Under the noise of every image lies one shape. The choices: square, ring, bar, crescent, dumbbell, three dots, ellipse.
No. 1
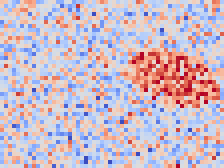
ellipse
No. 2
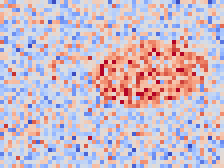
ellipse
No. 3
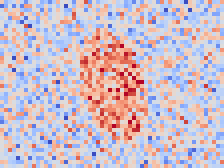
ellipse
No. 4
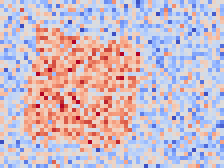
square
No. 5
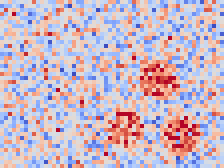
three dots
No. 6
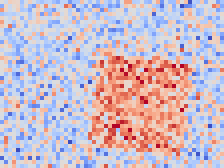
square
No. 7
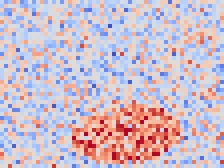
ellipse
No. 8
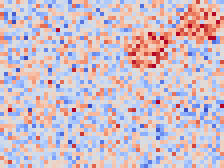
dumbbell
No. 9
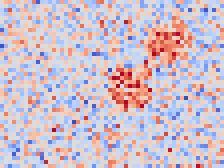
dumbbell
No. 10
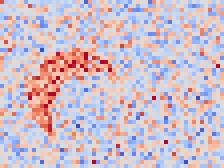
crescent
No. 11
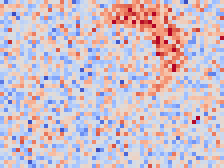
crescent
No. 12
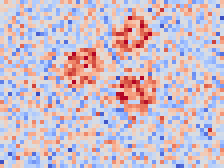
three dots
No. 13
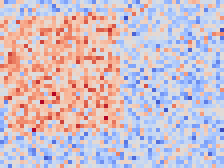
square
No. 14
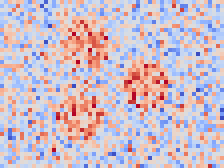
three dots
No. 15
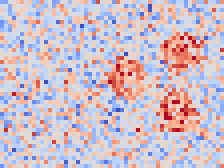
three dots
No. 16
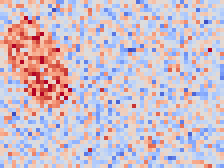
ellipse
